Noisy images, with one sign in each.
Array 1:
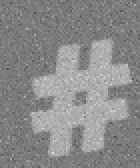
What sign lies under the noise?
hash sign
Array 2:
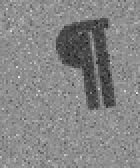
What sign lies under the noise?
pilcrow
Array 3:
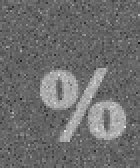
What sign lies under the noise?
percent sign
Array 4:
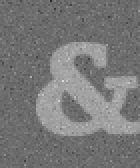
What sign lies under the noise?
ampersand
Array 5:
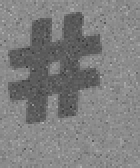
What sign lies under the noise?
hash sign
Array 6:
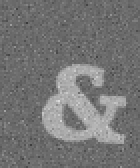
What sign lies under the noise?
ampersand
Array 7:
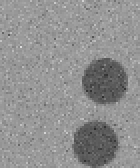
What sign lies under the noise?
colon
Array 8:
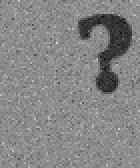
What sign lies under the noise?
question mark
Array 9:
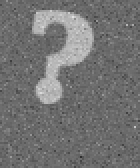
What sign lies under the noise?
question mark
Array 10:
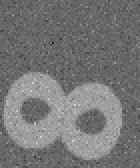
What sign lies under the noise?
infinity sign
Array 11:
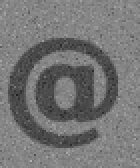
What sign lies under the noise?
at sign
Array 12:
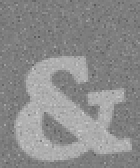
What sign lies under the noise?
ampersand
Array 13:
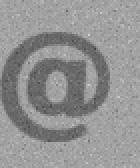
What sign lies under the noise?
at sign
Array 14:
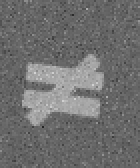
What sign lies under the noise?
not-equal sign
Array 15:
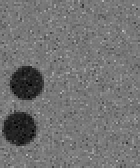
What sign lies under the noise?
colon
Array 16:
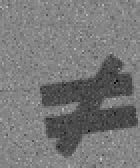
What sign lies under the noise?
not-equal sign
